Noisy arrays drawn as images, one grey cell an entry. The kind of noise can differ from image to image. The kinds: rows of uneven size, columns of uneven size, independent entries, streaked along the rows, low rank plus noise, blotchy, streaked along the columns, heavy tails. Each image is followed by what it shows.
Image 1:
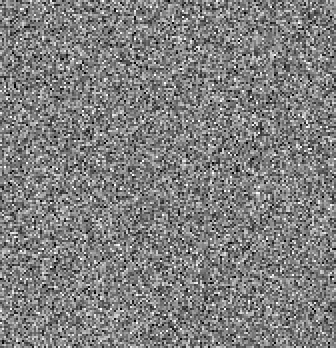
independent entries
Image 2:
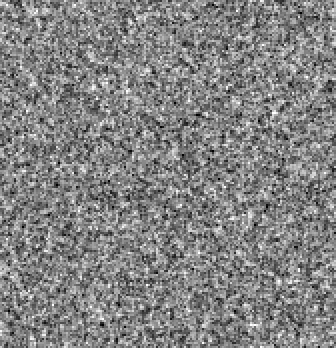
blotchy
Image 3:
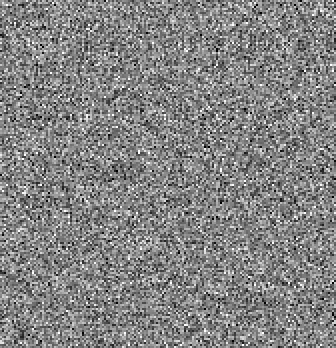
low rank plus noise
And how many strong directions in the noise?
three or four
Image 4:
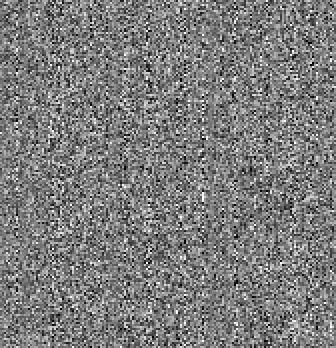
columns of uneven size
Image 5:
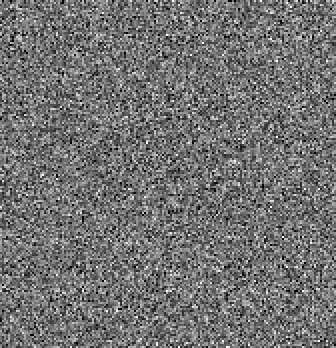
low rank plus noise
